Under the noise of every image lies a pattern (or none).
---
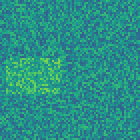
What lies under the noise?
one block
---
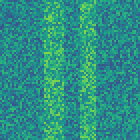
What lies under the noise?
bands of columns
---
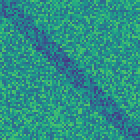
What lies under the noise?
a diagonal band
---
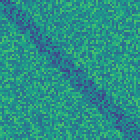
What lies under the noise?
a diagonal band
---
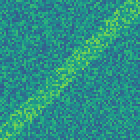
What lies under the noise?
a diagonal band
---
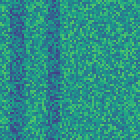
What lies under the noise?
bands of columns
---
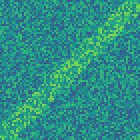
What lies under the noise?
a diagonal band
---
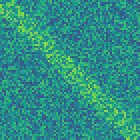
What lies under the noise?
a diagonal band
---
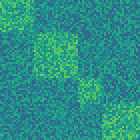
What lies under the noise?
blocks along the diagonal
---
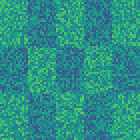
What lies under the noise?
a checkerboard
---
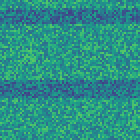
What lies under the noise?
bands of rows
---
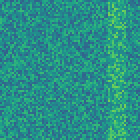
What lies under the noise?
one band of columns
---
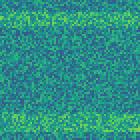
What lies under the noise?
bands of rows
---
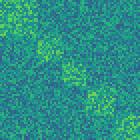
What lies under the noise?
blocks along the diagonal
